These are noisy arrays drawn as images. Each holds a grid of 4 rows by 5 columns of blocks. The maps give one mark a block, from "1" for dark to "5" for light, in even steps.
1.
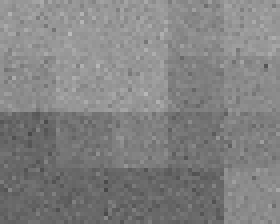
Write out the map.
55545
45534
12323
11114
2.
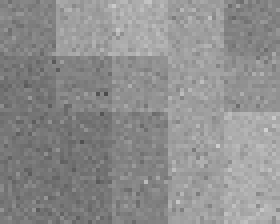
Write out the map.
24542
12343
11245
11245
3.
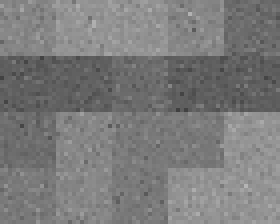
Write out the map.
45542
11211
24335
34355
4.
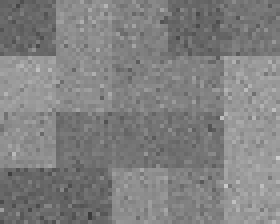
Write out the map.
14312
54335
42225
11435
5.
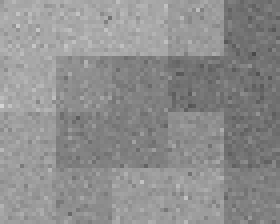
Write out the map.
55541
53211
42231
43442
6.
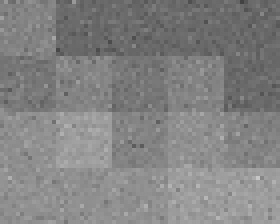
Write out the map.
31111
23231
45343
44455
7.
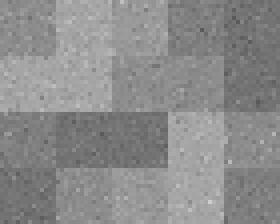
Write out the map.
35421
55331
21153
13452
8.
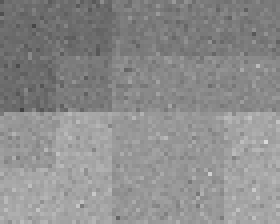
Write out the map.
11222
12333
45445
55445
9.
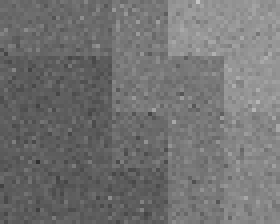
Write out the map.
22355
11335
11234
11134
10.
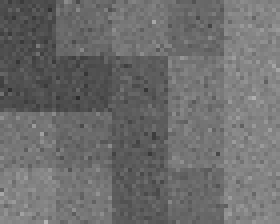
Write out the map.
13435
11245
43245
54235
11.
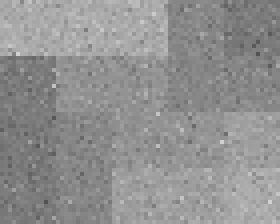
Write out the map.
55521
13322
12334
12445
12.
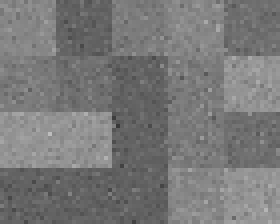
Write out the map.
41342
32135
55132
11145
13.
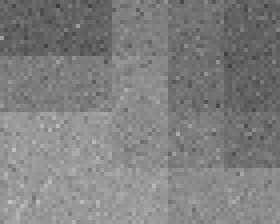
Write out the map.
11321
33421
55432
55544
